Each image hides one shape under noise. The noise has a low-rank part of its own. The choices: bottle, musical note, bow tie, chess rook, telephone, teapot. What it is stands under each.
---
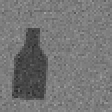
dark bottle
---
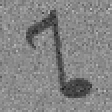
dark musical note
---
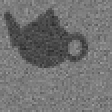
dark teapot
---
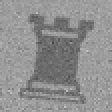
dark chess rook
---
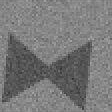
dark bow tie
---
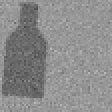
dark bottle
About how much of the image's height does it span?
nearly all
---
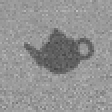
dark teapot
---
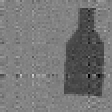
dark bottle
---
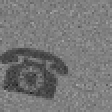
dark telephone
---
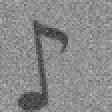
dark musical note
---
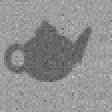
dark teapot
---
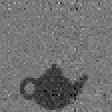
dark teapot
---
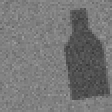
dark bottle
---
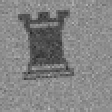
dark chess rook
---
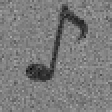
dark musical note
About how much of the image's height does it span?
two thirds
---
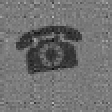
dark telephone
